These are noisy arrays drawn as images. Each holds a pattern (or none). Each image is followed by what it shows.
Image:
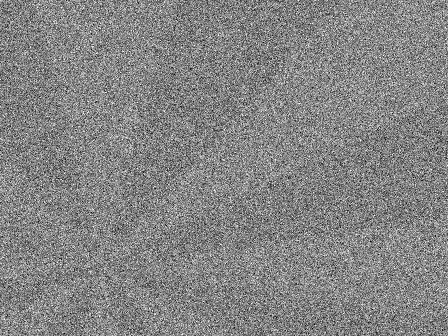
spokes from one point
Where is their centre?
bottom left
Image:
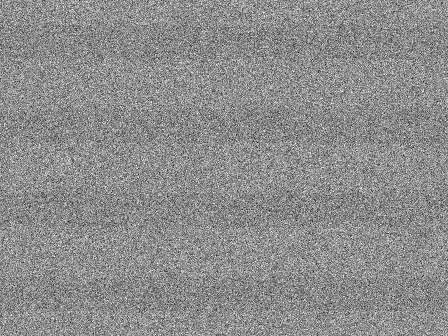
horizontal stripes
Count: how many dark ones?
4
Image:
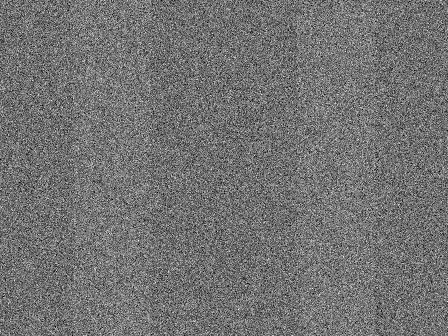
vertical stripes
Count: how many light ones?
2
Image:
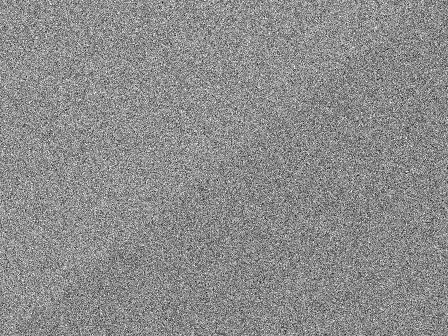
a sharp edge
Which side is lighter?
top left
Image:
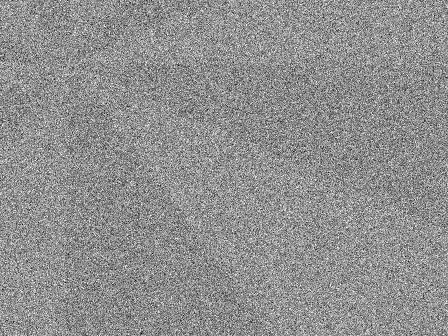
spokes from one point
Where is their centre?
top left
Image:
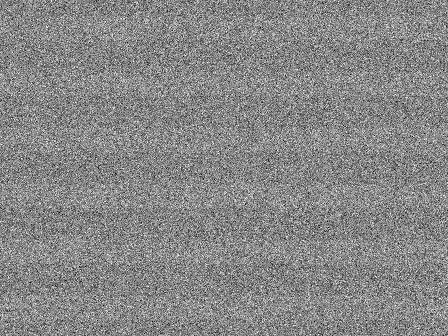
horizontal stripes
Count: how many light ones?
6
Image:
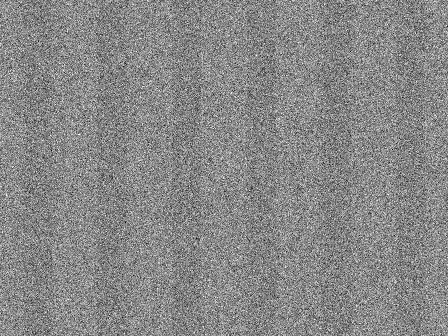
vertical stripes
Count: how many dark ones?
6
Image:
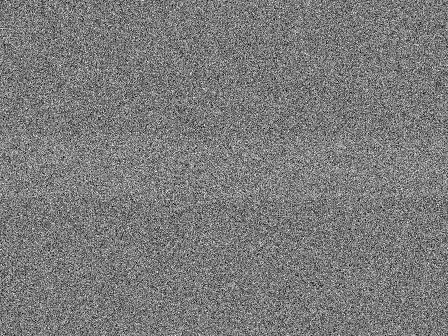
one horizontal stripe
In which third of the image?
middle
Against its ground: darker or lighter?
lighter
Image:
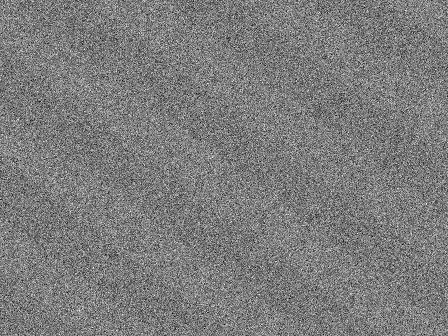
diagonal stripes
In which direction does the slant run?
top left to bottom right
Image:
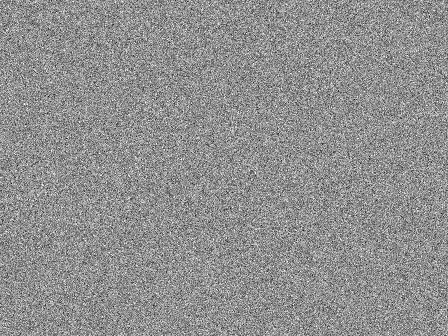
only noise
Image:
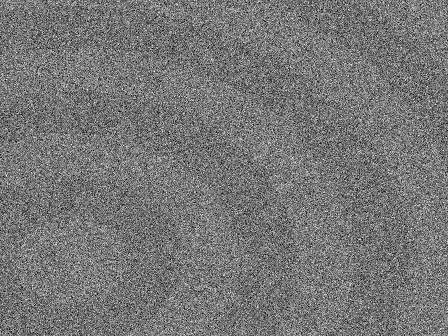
rings round one point
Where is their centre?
bottom left
